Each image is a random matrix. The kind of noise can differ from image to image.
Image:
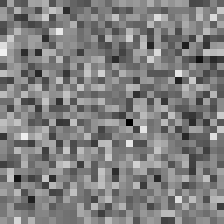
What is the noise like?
independent entries
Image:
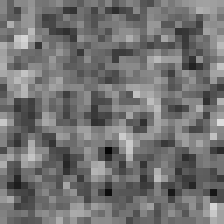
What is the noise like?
blotchy
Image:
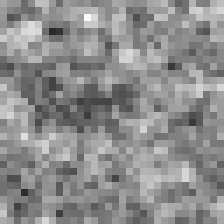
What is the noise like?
blotchy
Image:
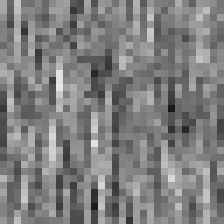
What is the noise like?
streaked along the columns
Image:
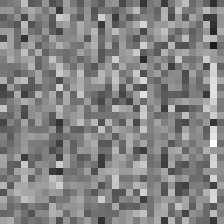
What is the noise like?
columns of uneven size
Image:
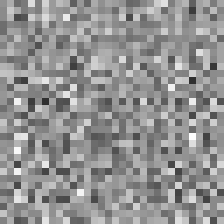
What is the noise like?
low rank plus noise
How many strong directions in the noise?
one
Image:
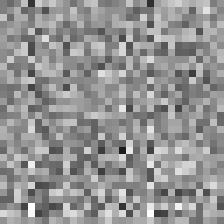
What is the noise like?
low rank plus noise
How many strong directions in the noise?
two
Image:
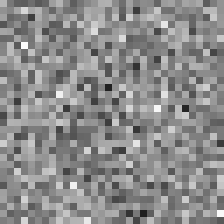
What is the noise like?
independent entries
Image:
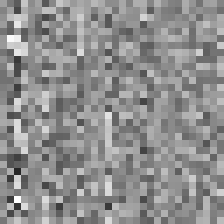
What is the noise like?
columns of uneven size
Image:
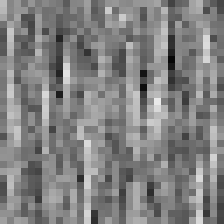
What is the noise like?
streaked along the columns
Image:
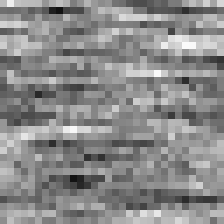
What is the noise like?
streaked along the rows
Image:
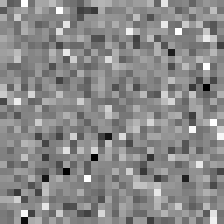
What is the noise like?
heavy tails
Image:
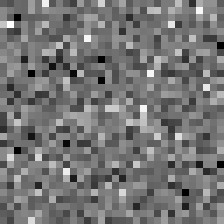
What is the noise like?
heavy tails
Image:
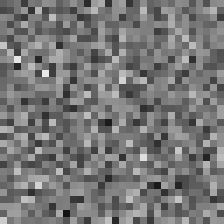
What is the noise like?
independent entries
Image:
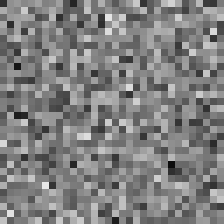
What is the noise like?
independent entries
